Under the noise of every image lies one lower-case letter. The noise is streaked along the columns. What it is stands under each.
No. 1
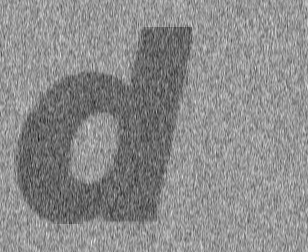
d
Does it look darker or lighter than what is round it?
darker
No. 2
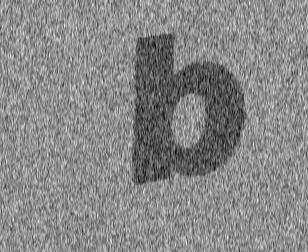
b
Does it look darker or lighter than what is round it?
darker
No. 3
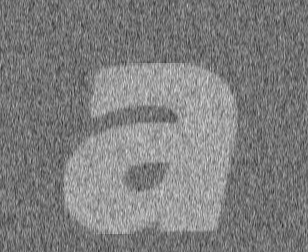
a
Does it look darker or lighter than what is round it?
lighter
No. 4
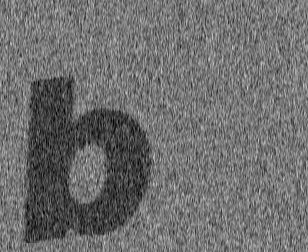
b
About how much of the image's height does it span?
two thirds
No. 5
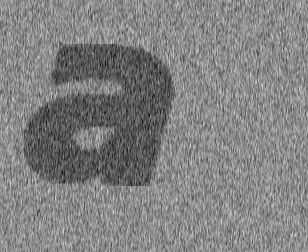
a
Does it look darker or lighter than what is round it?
darker
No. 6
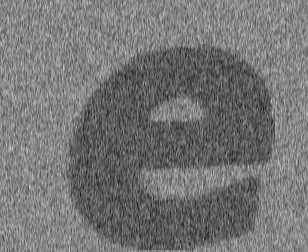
e
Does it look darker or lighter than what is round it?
darker
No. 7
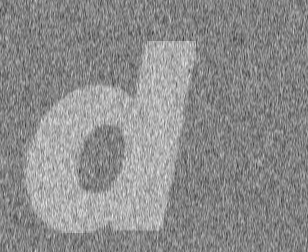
d
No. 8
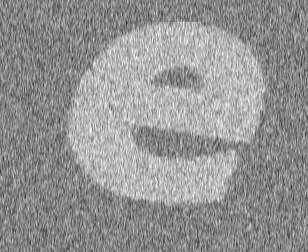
e
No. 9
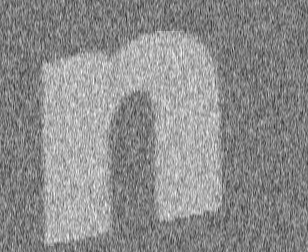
n
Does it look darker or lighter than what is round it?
lighter
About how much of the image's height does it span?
nearly all
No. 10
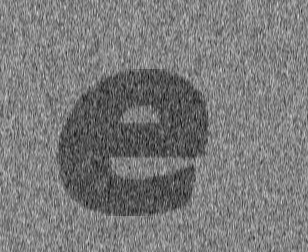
e
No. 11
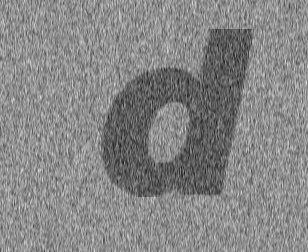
d
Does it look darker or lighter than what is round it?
darker
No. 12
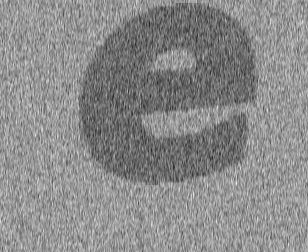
e
